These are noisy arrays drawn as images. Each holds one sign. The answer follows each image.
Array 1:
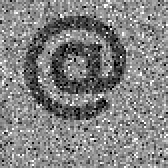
at sign
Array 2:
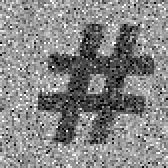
hash sign
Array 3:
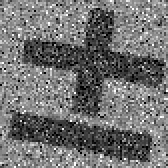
plus-minus sign
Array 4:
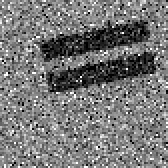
equals sign
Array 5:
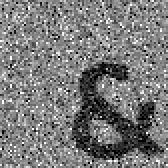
ampersand
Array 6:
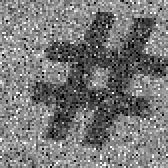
hash sign
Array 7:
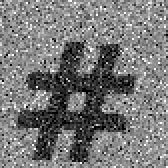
hash sign
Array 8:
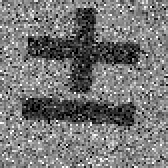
plus-minus sign
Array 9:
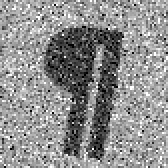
pilcrow
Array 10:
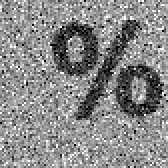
percent sign
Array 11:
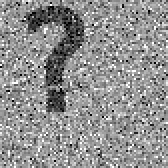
question mark
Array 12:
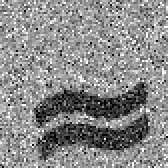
approximately sign
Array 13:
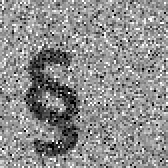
section sign
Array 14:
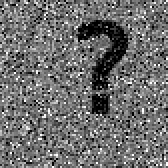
question mark
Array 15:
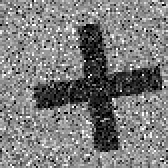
plus sign
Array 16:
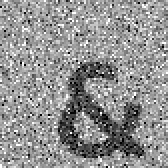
ampersand
